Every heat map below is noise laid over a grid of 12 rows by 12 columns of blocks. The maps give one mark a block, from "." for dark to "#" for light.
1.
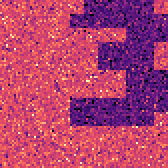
# # # # # # . . . . . #
# # # # # . . . . . . .
# # # # # # # # # . . .
# # # # # # # . . . . #
# # # # # # # . . . . #
# # # # # # # # # . . .
# # # # # # # # # . . .
# # # # # . . . . . . .
# # # # # . . . . . . #
# # # # # # # # # # # #
# # # # # # # # # # # #
# # # # # # # # # # # #
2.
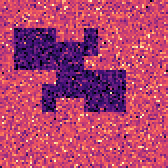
# # # # # # # # # # # #
# # # # # # # # # # # #
# . . . # # . # # # # #
# . . . . . . # # # # #
# . . . . . # # # # # #
# # # # . . . . . # # #
# # # . . . . . . # # #
# # # . # # . . . # # #
# # # # # # # # # # # #
# # # # # # # # # # # #
# # # # # # # # # # # #
# # # # # # # # # # # #
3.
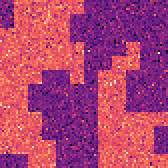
. # # # # # . . . . . .
. # # # # . . . . . . .
# # # # # . . . . . . .
# # # # # # . . . # . .
# # # # # # . . # # . .
# # # . . # . # # . . .
# # . . . . . # # . . .
# # . . . . . # # . . .
# # # . . . . # # # # #
# # # . . . . # # # # .
# # # # . . . # # # # .
. . # # . . . # # # # #
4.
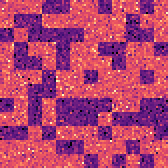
# # # . . # # . # # . #
# . . # # # # # # . # #
. # . . . . # # # . . #
# . # # . # # . . # # .
# . . # . # # # . # # #
# # # . # # . # # # . #
# # . . # # # # # # # #
. # . # . . . . # # . .
# # . # . . . # . . . .
. . # . # # # . # # # .
# # # # . . # # # . # #
# # # # # # . # . # . #
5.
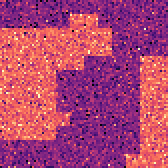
. . . . . . . . . . . .
. . . . . # # . . . . .
# # # # # # # # . . . .
# # # # # # # # . . . .
# # # # # # . . . . # #
# # # # . . . . . . # #
# # # # . . . . . . # #
# # # # . . . . . . # #
# # # # # . . . . . # #
# # # # . . . . . . # #
. . . . . . . . . . # #
. . . . . . . . . # # #
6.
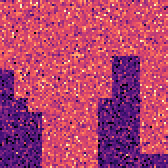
# # # # # # # # # # # #
# # # # # # # # # # # #
# # # # # # # # # # # #
# # # # # # # # # # # #
# # # # # # # # . . # #
. # # # # # # # . . # #
. # # # # # # # . . # #
. . # # # # # . . . # #
. . . # # # # . . . # #
. . . # # # # . . . # #
. . . # # # # . . . # #
. . . # # # # . . . . .
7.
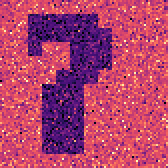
# # # # # # # # # # # #
# # . . . . . # # # # #
# # . . . . . . # # # #
# # . # # . . . # # # #
# # # # # . . . # # # #
# # # # . . . # # # # #
# # # . . . # # # # # #
# # # . . . # # # # # #
# # # . . . # # # # # #
# # # . . . # # # # # #
# # # . . . # # # # # #
# # # # # # # # # # # #
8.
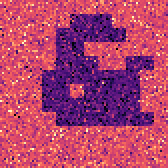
# # # # # # # # # # # #
# # # # # . . . # # # #
# # # # . . . . . # # #
# # # # . . # # # # # #
# # # # . . . # # . . #
# # # . . . . . . . # #
# # # . . # . . . . # #
# # # . . . . . . . # #
# # # # . . . . . . . #
# # # # # # # # # # # #
# # # # # # # # # # # #
# # # # # # # # # # # #
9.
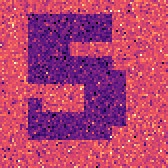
# # # # # # # # # # # #
# # . . . . . . # # # #
# # . . . . . . # # # #
# # . . . # # # # # # #
# # . . . . . . # # # #
# # . . . . . . . # # #
# # # # # # . . . # # #
# # . # # # . . . # # #
# # . . . . . . . # # #
# # . . . . . . # # # #
# # # # # # # # # # # #
# # # # # # # # # # # #
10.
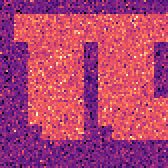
. . . . . . . . . . . .
. # # # # # # # # # # #
. # # # # # # # # # # #
. . # # # # . # # # # .
. . # # # # . # # # # .
. . # # # # . # # # # .
. . # # # # . # # # # .
. . # # # # . # # # # #
. . # # # # . # # # # #
. . . # # # . . # # # #
. . . . . . . . . . . .
. . . . . . . . . . . .
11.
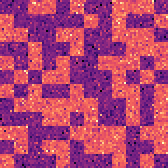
. . # # . # . . # # # .
# . . . . . # . # . . #
# # . . # # . . # # # .
. . # . . # . . . # # #
# . # . # . . # # # . #
. # . # # . . . # . # .
# . # . . # . . # # . #
. # # # # # # . . # . #
. . . # # . # . . # . #
# # . . . # # # # . # #
. # . # # . # # # . . #
# . . . # . . . # . # .
